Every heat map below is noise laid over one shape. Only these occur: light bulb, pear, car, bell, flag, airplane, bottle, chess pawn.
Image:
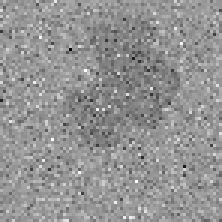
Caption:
dark car
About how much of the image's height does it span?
two thirds
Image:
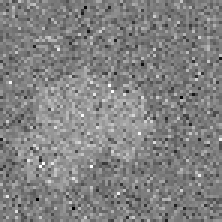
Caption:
light car
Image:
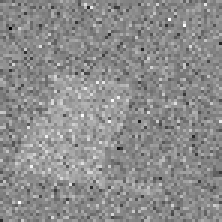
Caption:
light flag
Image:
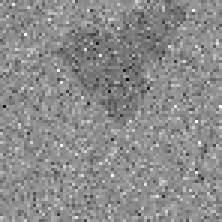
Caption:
dark chess pawn
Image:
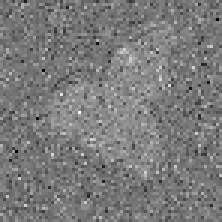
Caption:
light chess pawn
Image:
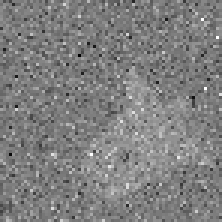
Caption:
light bell
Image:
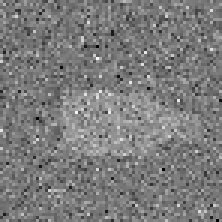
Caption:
light bottle
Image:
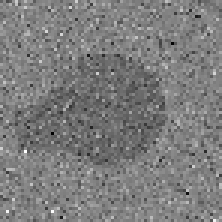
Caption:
dark light bulb
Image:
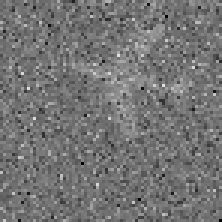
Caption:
light airplane
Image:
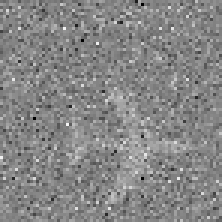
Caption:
light airplane
